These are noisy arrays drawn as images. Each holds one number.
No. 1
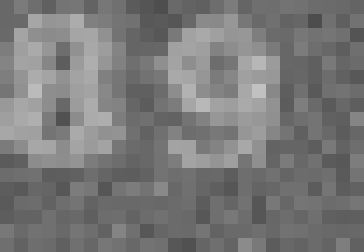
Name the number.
89
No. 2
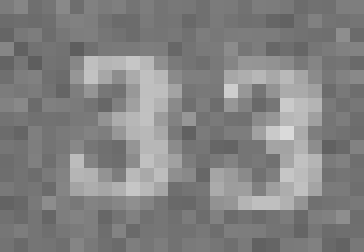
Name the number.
33
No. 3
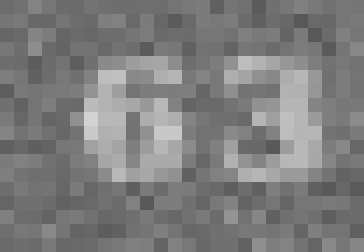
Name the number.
63
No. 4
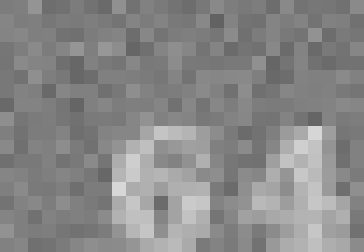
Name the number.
64
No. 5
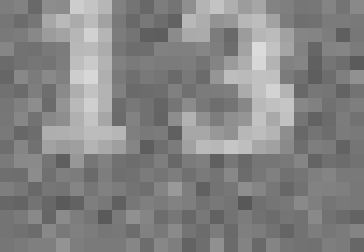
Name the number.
13
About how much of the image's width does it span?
two thirds
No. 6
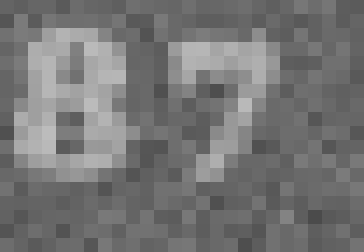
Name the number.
87
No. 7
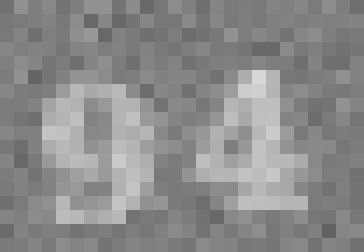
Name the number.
94
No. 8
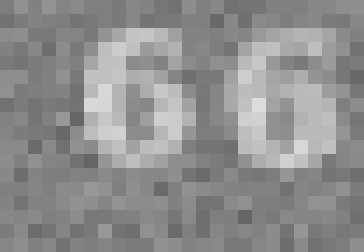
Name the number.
66
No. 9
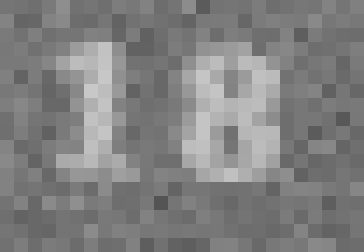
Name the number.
18
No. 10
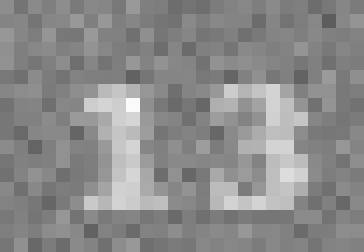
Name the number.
13
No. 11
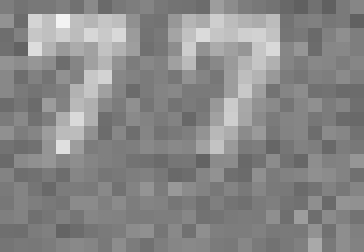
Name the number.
77
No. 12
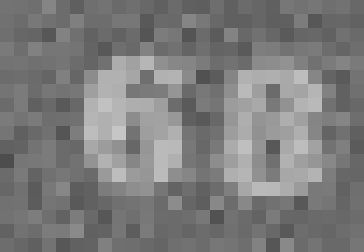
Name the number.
68
